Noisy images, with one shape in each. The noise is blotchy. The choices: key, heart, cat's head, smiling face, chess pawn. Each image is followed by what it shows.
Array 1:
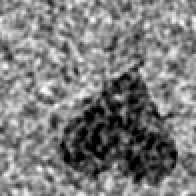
heart
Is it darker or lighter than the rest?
darker
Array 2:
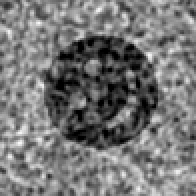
smiling face
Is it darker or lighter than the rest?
darker
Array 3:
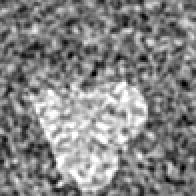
heart
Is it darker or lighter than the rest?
lighter
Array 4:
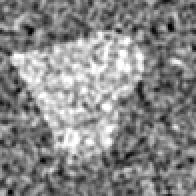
heart
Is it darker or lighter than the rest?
lighter
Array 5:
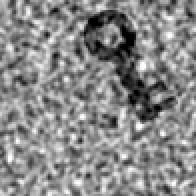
key
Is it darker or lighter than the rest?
darker
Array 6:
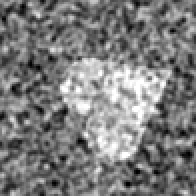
heart
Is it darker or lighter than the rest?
lighter
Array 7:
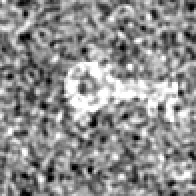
key
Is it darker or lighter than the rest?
lighter
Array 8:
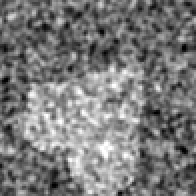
heart
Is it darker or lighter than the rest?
lighter
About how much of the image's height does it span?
two thirds
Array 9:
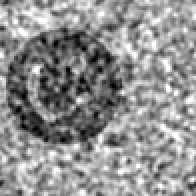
smiling face
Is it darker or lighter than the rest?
darker
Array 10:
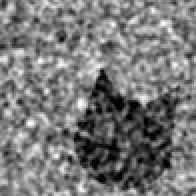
cat's head
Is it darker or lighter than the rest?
darker
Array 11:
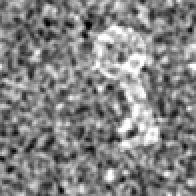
key
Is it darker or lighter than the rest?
lighter
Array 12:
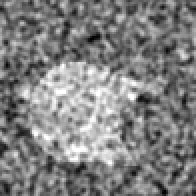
cat's head
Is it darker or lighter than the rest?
lighter
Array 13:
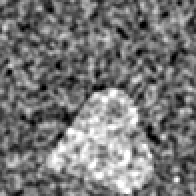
heart
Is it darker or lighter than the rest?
lighter
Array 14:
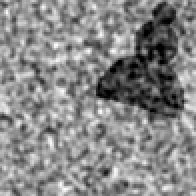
chess pawn
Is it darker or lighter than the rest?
darker
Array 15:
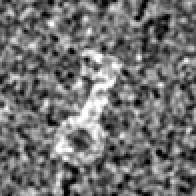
key
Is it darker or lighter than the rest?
lighter
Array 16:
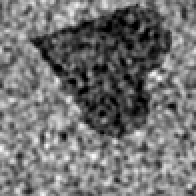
heart
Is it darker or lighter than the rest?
darker
